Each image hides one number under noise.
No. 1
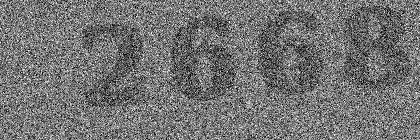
2668
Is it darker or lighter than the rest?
darker
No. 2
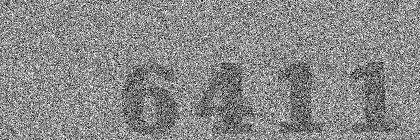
6411
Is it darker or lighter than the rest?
darker
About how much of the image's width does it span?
two thirds
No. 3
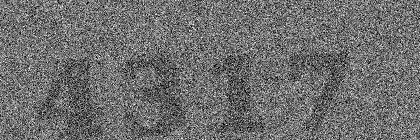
4317
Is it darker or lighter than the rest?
darker
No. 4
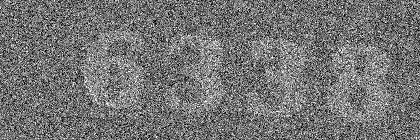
6338
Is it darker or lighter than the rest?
lighter
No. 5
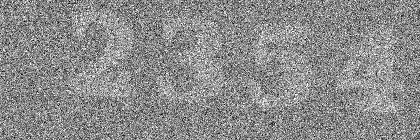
2354
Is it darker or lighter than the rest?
lighter
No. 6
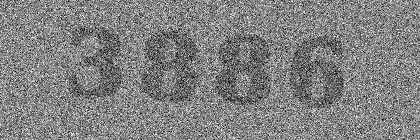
3886
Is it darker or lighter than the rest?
darker
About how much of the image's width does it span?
two thirds
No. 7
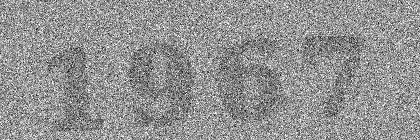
1967
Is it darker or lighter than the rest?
darker
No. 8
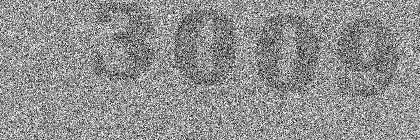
3009
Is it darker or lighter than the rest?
darker
